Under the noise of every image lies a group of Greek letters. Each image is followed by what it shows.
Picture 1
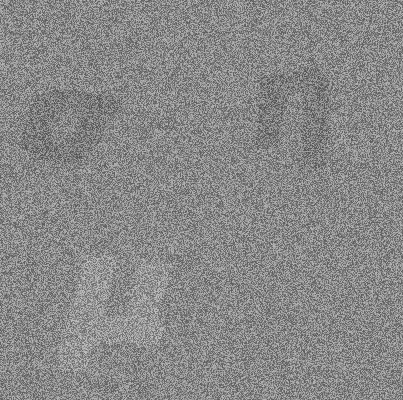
top left: dark sigma; top right: dark eta; bottom left: light mu
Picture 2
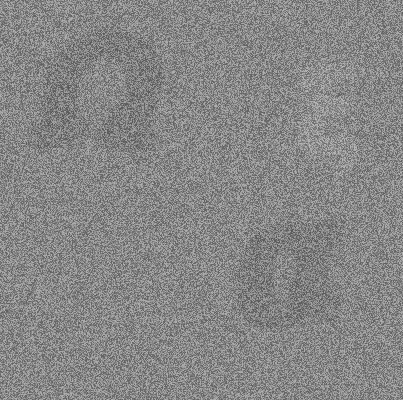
top left: dark omega; top right: light xi; bottom right: dark alpha
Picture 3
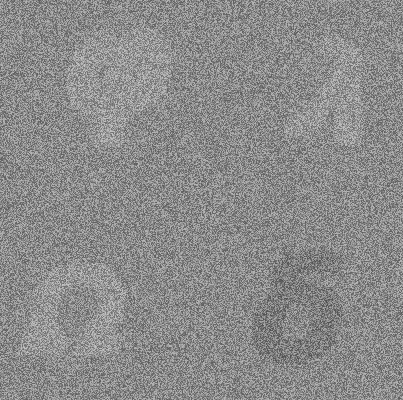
top left: light phi; top right: light lambda; bottom left: light omega; bottom right: dark delta
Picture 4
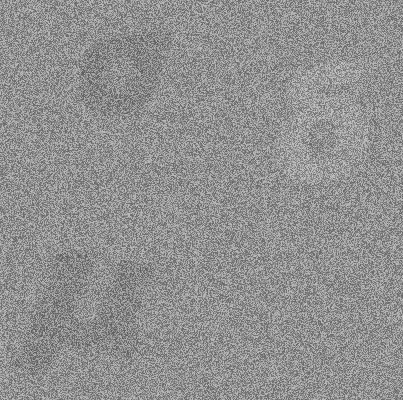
top left: dark sigma; top right: light delta; bottom left: dark mu
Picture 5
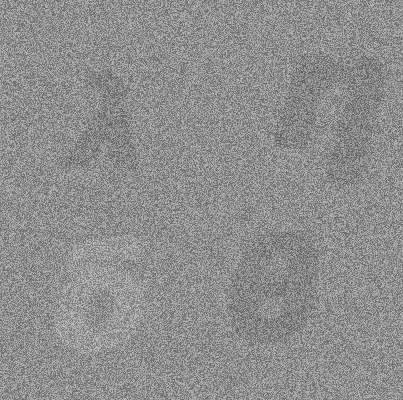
top left: dark lambda; top right: dark eta; bottom left: light delta; bottom right: dark theta
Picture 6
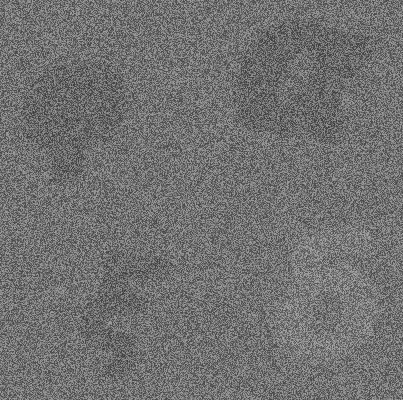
top left: dark phi; top right: dark alpha; bottom left: dark xi; bottom right: light delta
